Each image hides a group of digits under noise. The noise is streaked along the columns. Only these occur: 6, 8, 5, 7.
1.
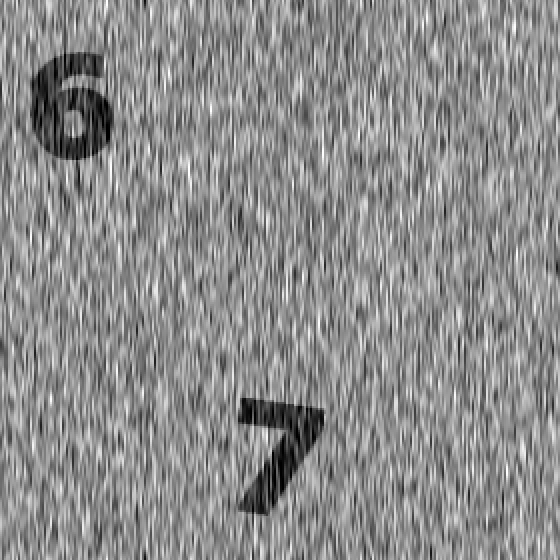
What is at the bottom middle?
7
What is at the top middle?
nothing
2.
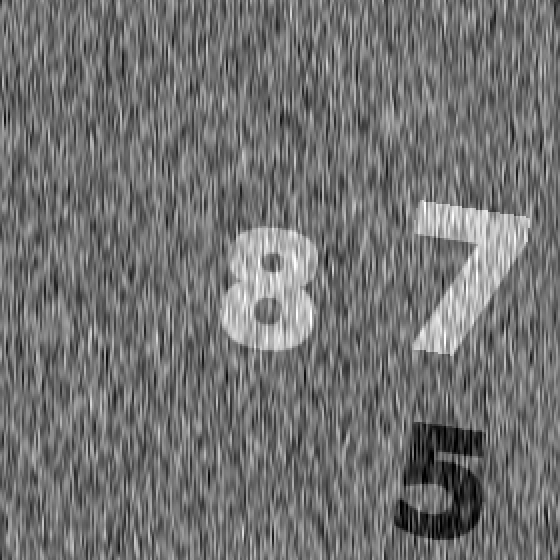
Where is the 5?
bottom right
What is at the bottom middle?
nothing
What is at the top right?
nothing
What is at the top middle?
nothing
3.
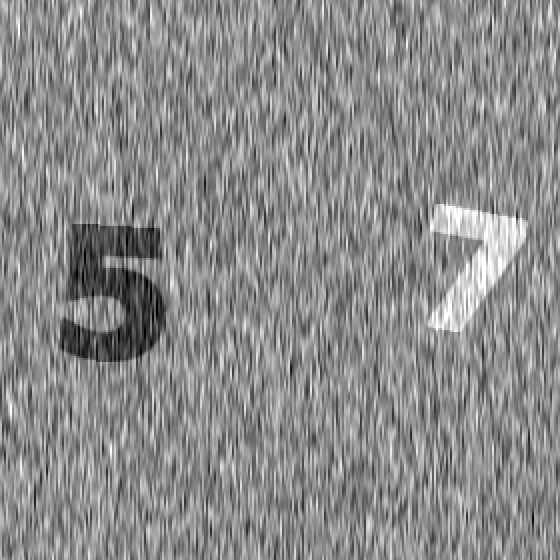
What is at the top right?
nothing
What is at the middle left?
5
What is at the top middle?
nothing
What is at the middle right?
7
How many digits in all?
2
